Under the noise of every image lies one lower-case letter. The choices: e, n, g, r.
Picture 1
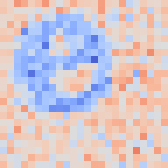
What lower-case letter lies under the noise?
e
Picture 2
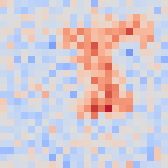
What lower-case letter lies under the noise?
r
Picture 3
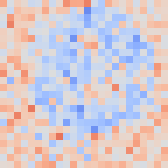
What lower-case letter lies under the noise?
e
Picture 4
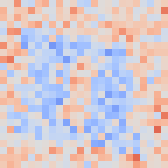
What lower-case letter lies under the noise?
n
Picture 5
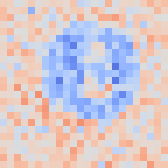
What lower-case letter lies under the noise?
e
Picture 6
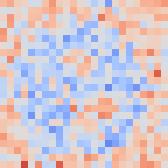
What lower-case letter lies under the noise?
e
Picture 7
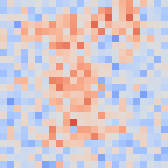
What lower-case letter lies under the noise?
r
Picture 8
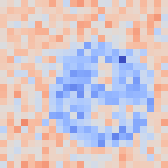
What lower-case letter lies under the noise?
e
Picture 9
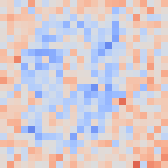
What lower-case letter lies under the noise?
g
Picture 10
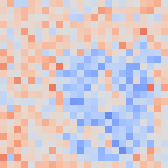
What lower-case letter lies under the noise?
g
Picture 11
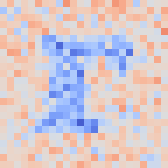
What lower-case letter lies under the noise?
r
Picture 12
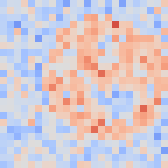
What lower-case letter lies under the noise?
e
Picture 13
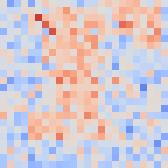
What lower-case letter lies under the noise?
r
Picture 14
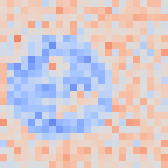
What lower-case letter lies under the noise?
e
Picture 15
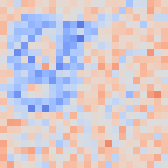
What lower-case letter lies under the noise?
g
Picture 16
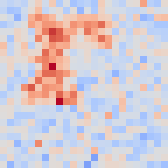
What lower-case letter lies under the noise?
r
